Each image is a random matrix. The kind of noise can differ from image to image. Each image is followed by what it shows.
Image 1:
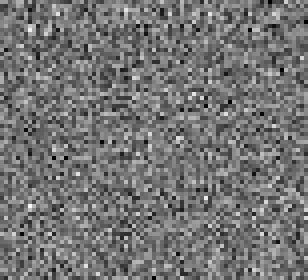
low rank plus noise
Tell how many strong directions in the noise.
two
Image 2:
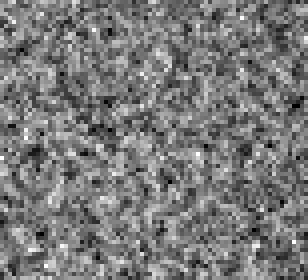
blotchy
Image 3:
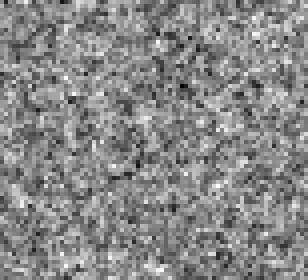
blotchy
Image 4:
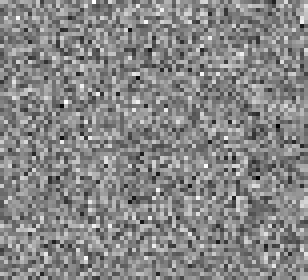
low rank plus noise
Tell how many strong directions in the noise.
five to eight
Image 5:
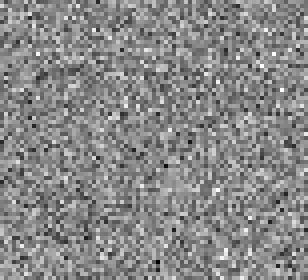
independent entries
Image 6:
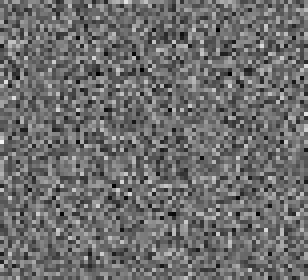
low rank plus noise
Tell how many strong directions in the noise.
five to eight
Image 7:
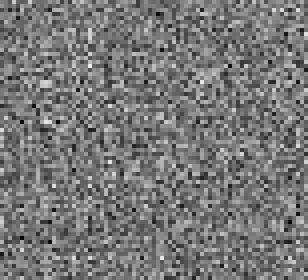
low rank plus noise
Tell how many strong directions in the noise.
two
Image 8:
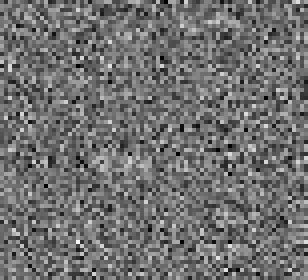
low rank plus noise
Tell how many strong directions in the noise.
three or four
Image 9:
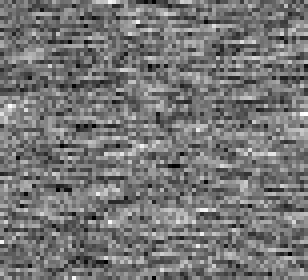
streaked along the rows
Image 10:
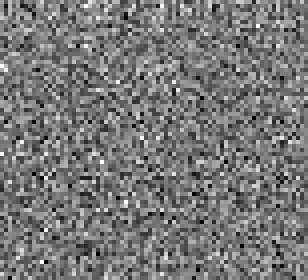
low rank plus noise
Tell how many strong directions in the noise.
three or four
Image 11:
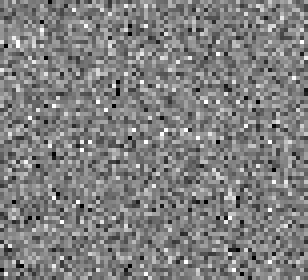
heavy tails
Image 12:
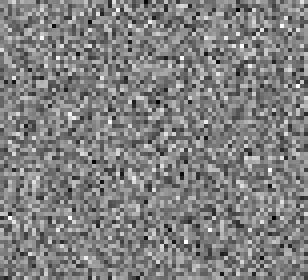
independent entries
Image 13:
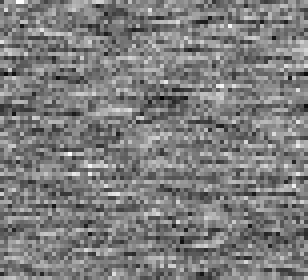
streaked along the rows
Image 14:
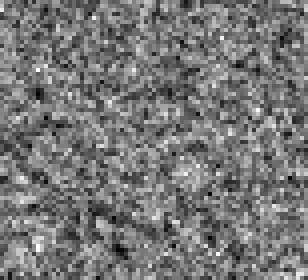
blotchy
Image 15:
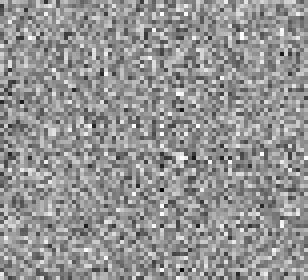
low rank plus noise
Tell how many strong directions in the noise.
two
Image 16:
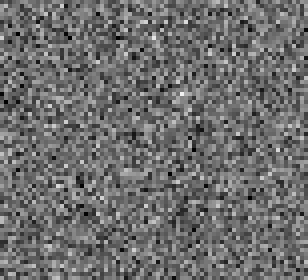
independent entries
